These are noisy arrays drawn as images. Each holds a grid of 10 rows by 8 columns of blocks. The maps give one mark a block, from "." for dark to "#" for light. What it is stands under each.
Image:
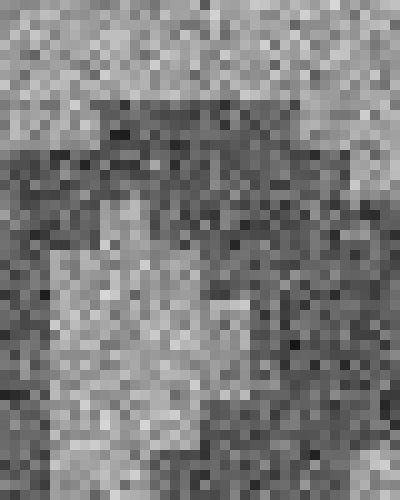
########
########
##....##
.......#
..#.....
.###....
.####...
.####...
.###....
.##....#
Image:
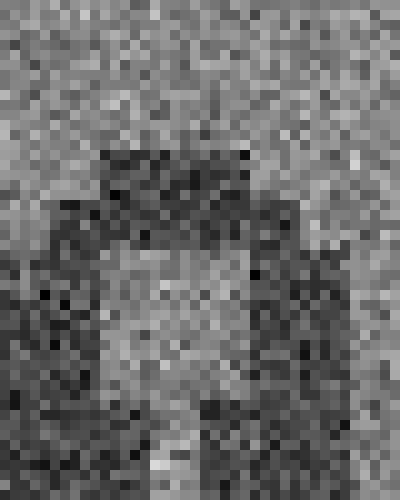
########
########
########
##...###
#.....##
..###..#
..###..#
..###..#
...#...#
...#...#
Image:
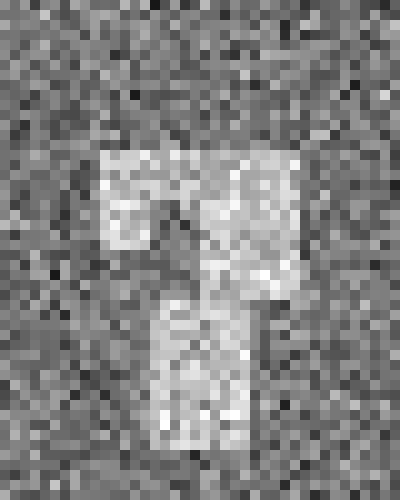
........
........
........
..####..
..#.##..
....##..
...##...
...##...
...##...
........
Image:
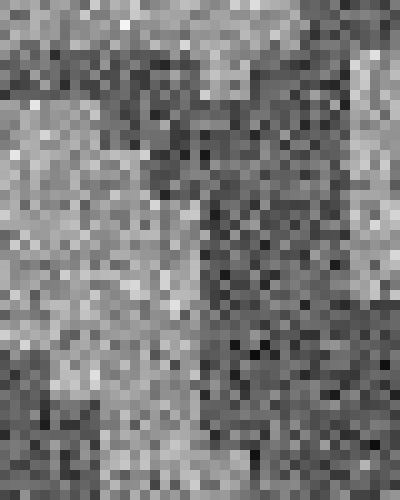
######..
....#..#
##.....#
###....#
####...#
####...#
####....
.###....
..##....
..###...
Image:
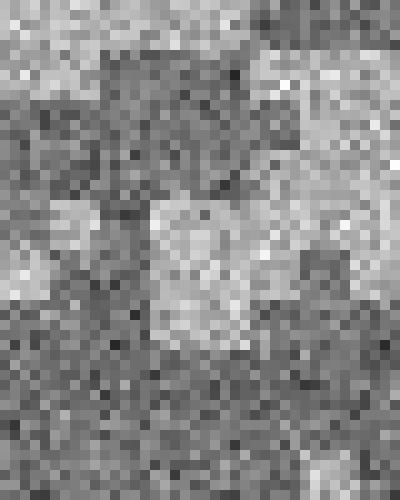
#####...
##...###
......##
.....###
.#.#####
#..###.#
...##...
........
........
......#.
